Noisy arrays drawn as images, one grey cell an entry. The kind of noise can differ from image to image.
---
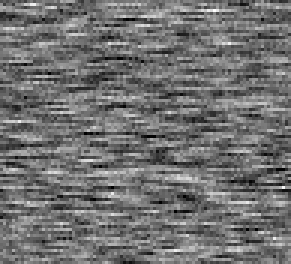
streaked along the rows
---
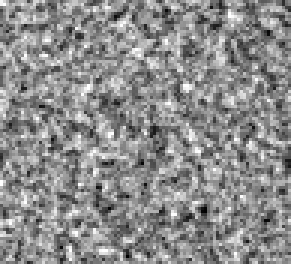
blotchy
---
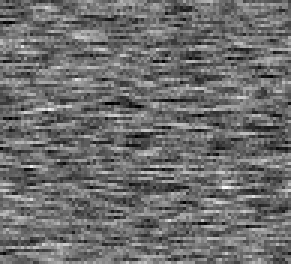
streaked along the rows
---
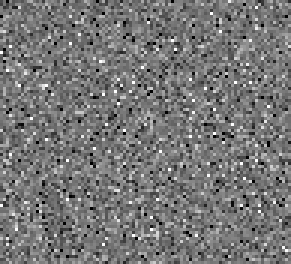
heavy tails
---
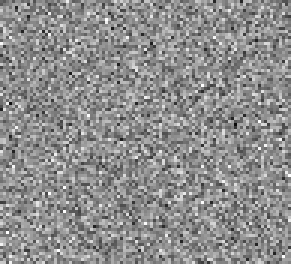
independent entries
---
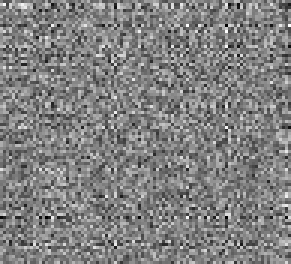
low rank plus noise
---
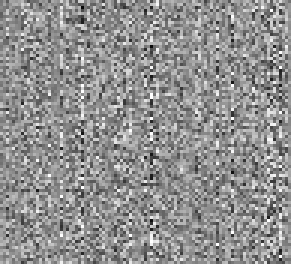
columns of uneven size
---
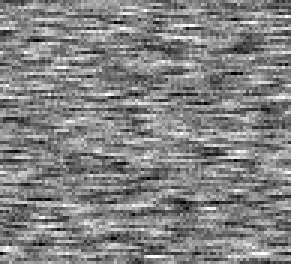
streaked along the rows
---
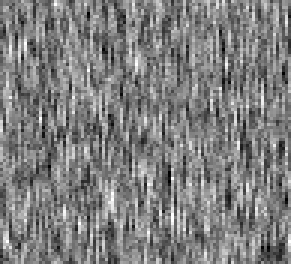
streaked along the columns
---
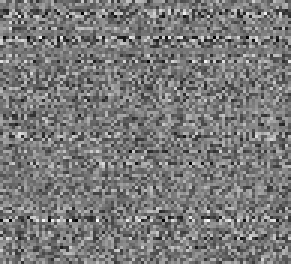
rows of uneven size
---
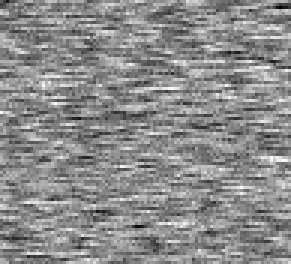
streaked along the rows
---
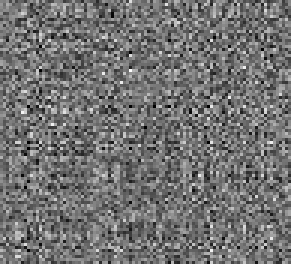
low rank plus noise
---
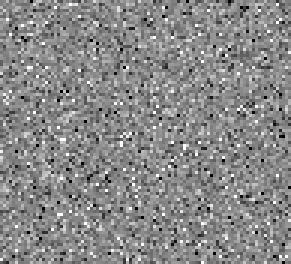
heavy tails
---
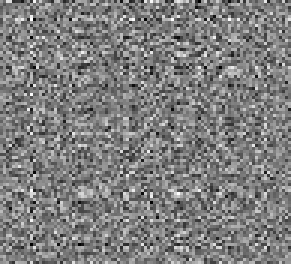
low rank plus noise
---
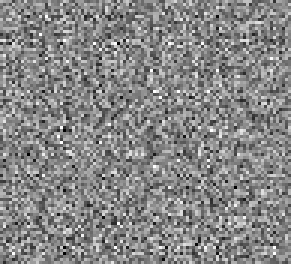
low rank plus noise
